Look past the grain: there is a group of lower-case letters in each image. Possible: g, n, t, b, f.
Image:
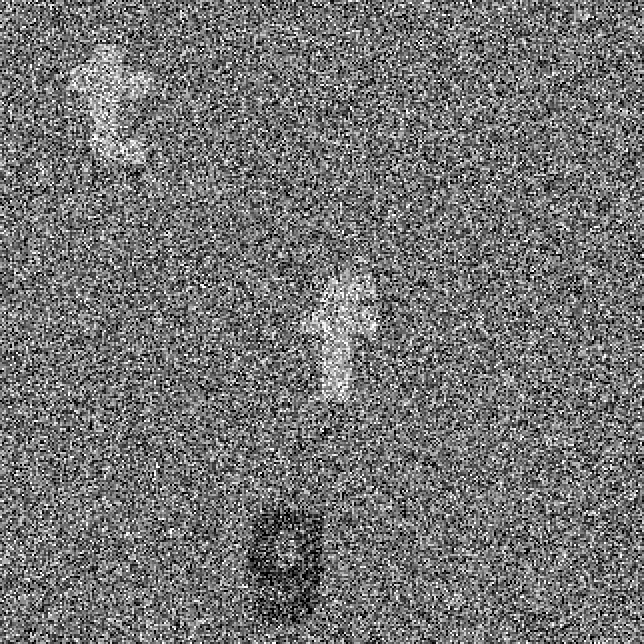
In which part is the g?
bottom middle
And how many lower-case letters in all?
3
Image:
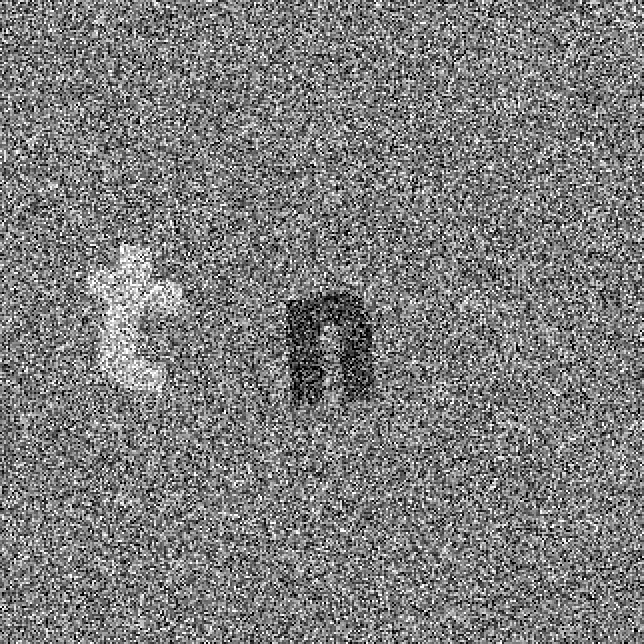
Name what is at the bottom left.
nothing
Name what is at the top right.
nothing
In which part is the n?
centre
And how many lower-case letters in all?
2
